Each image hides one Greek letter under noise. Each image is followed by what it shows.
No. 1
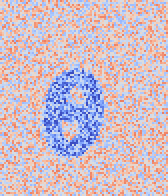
theta
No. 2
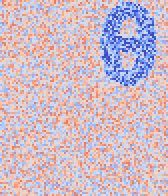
theta
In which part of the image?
top right
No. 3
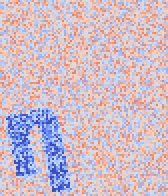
eta
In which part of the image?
bottom left
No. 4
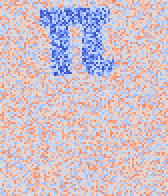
pi
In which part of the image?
top middle
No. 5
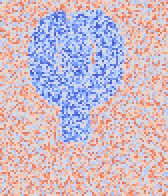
phi
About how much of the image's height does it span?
two thirds
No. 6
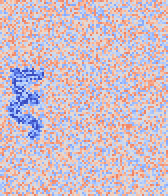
xi
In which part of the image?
middle left
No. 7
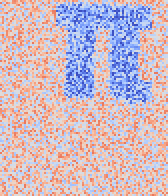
pi
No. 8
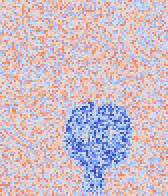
phi
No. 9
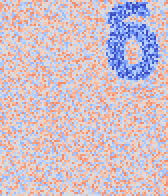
delta
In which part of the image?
top right
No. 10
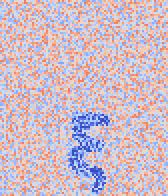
xi
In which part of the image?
bottom middle
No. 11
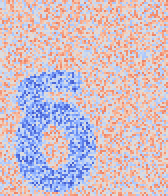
delta
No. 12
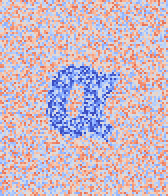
alpha
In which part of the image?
centre
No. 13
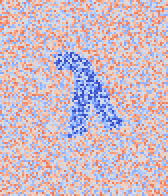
lambda
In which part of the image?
centre
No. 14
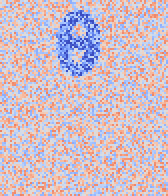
theta
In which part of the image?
top middle
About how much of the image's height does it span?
a third
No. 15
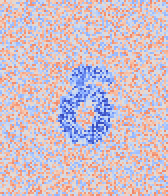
delta
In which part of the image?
centre
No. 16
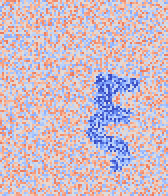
xi
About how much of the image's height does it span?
half
